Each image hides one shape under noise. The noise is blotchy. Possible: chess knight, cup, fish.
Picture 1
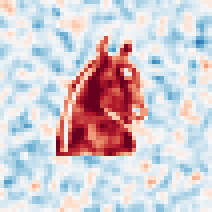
chess knight
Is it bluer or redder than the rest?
redder
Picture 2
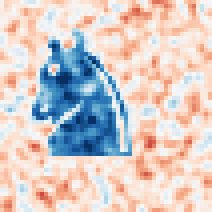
chess knight
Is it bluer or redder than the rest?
bluer
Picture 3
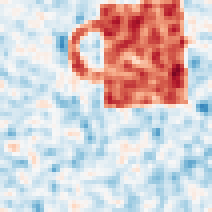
cup
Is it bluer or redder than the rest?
redder
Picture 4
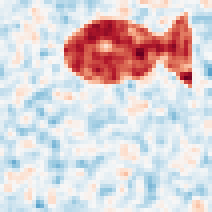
fish
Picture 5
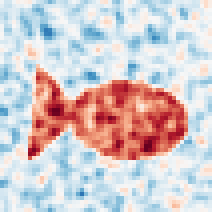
fish
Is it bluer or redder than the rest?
redder
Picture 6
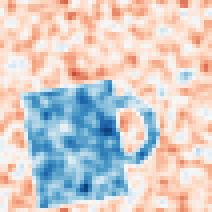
cup
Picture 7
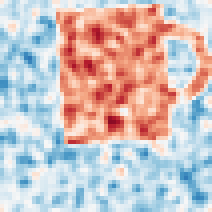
cup
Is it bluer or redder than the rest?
redder
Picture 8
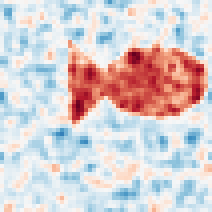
fish
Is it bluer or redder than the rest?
redder
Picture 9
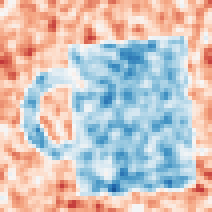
cup
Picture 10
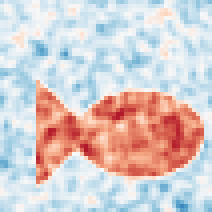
fish
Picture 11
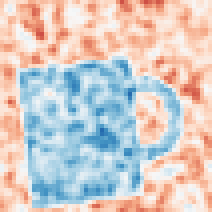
cup
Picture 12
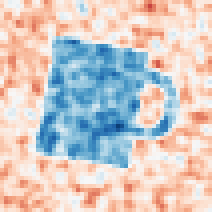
cup
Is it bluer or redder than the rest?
bluer
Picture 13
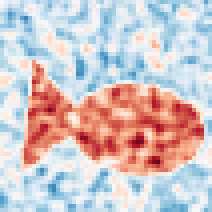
fish
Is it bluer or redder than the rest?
redder
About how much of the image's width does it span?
nearly all
